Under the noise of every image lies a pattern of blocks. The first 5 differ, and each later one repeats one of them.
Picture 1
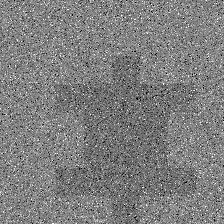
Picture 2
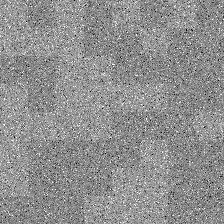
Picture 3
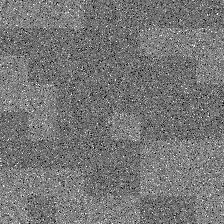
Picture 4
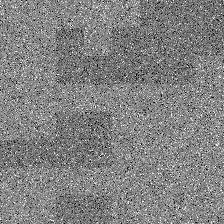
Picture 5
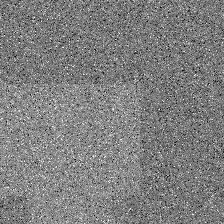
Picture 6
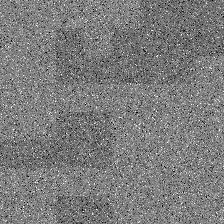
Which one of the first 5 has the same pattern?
4
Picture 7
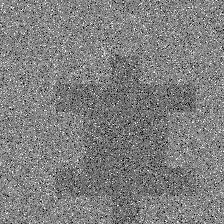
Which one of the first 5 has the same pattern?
1
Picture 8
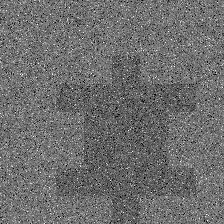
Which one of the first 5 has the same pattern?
1
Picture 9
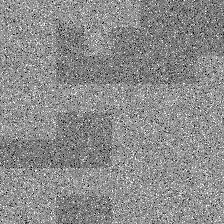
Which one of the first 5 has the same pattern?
4
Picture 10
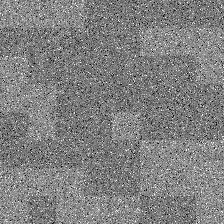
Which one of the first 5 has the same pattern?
3
